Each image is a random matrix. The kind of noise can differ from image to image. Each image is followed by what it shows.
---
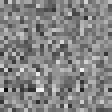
low rank plus noise
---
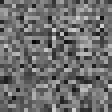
low rank plus noise
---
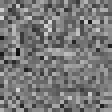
low rank plus noise
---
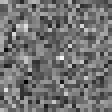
independent entries
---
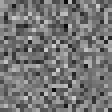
low rank plus noise
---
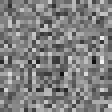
low rank plus noise
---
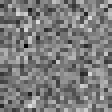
low rank plus noise
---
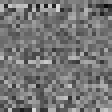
rows of uneven size
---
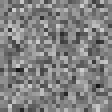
low rank plus noise
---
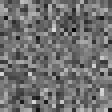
low rank plus noise
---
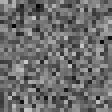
independent entries
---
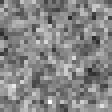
blotchy
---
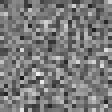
low rank plus noise
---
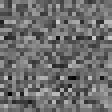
rows of uneven size
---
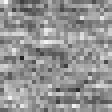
streaked along the rows
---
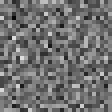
low rank plus noise
